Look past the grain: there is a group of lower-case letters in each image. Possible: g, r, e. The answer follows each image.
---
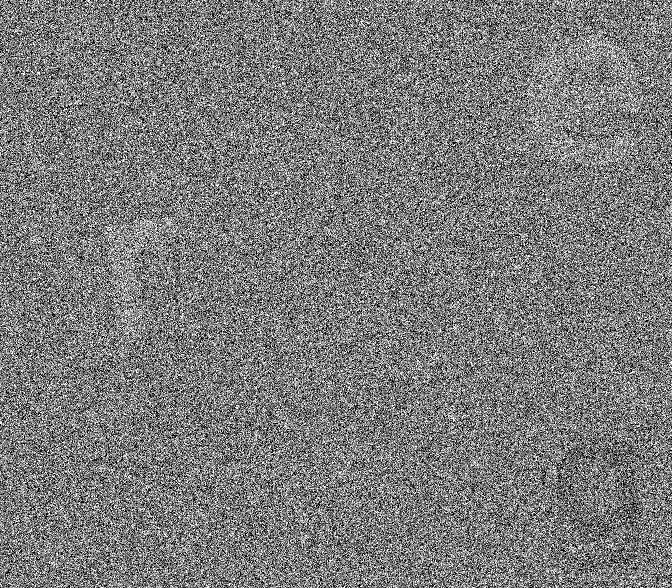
top right: light e; middle left: light r; bottom right: dark g
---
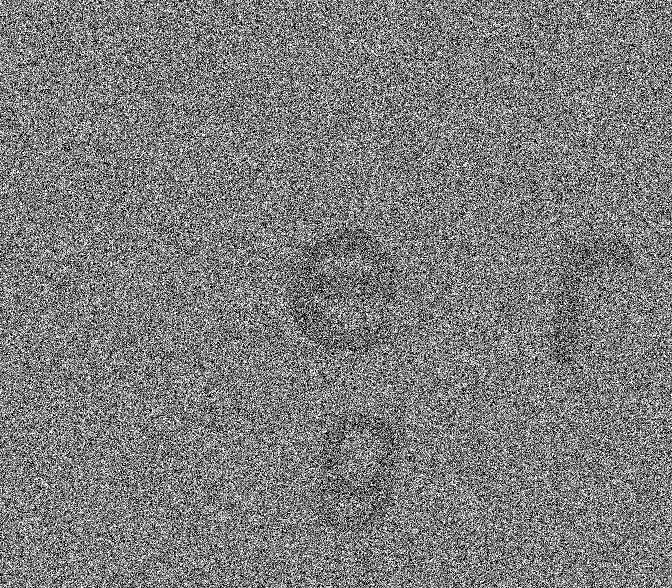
centre: dark e; middle right: dark r; bottom middle: dark g
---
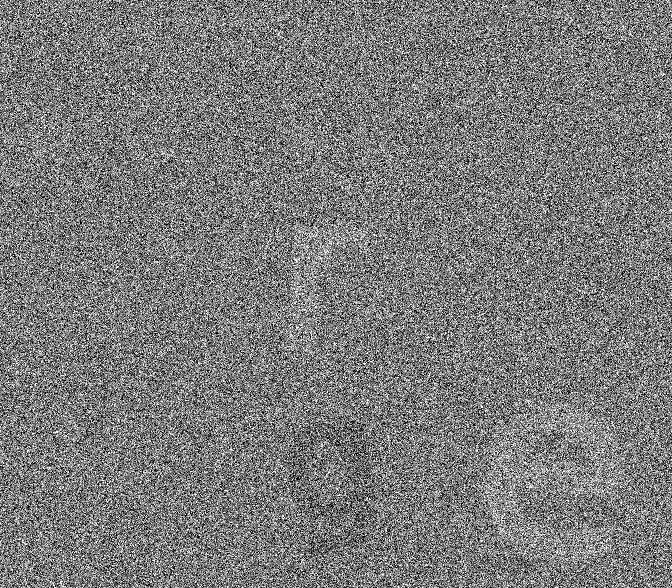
centre: light r; bottom middle: dark g; bottom right: light e
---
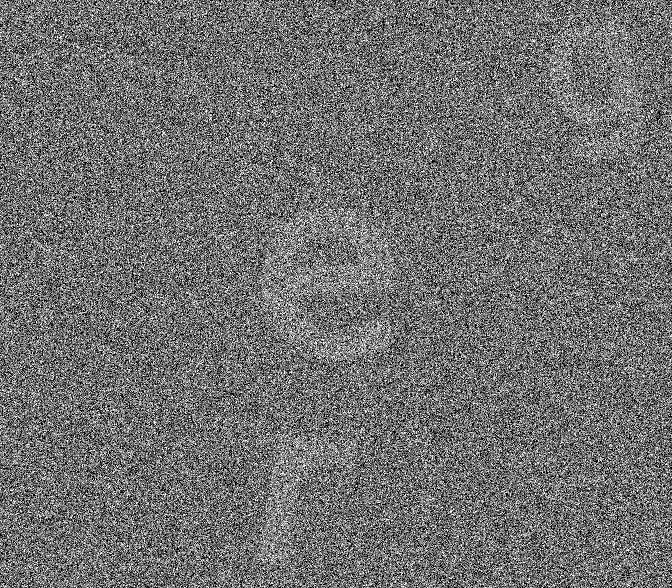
top right: light g; centre: light e; bottom middle: light r
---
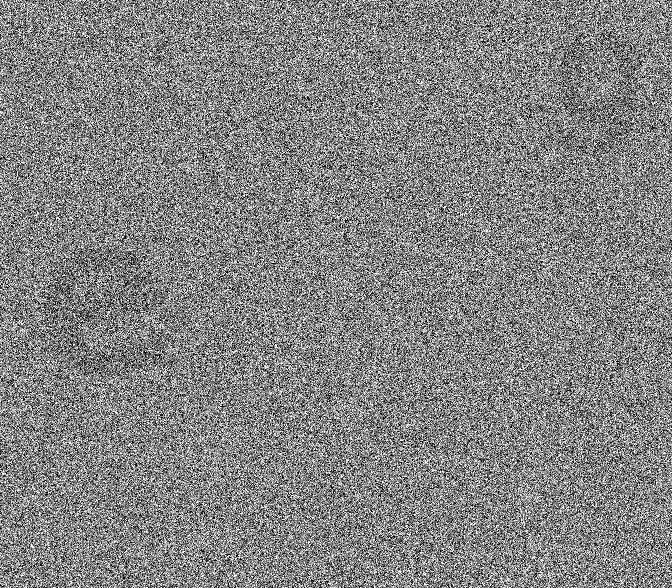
top right: dark g; middle left: dark e
